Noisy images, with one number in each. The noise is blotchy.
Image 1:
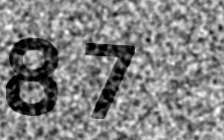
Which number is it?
87
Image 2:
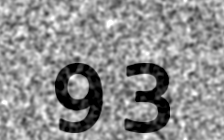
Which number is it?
93
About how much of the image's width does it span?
half
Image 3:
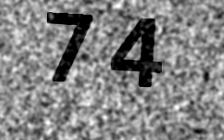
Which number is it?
74
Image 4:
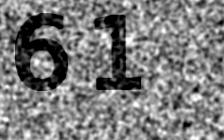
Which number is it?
61
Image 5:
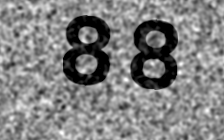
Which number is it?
88
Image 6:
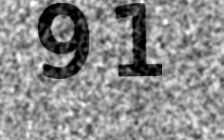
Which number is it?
91
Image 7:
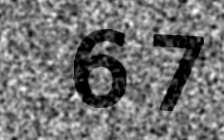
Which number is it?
67
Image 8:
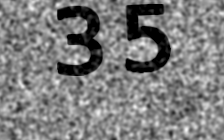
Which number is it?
35
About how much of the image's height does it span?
half
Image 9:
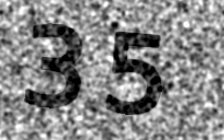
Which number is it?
35
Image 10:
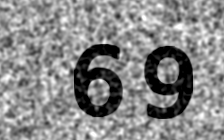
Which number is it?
69
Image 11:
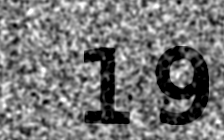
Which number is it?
19
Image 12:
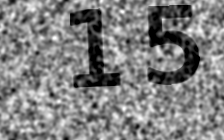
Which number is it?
15
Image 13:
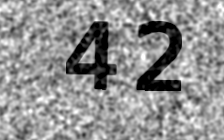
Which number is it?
42
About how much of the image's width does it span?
half
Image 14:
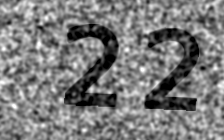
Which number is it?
22
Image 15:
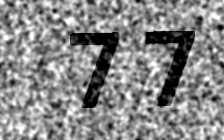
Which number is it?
77
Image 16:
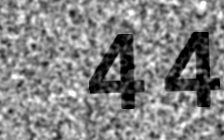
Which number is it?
44
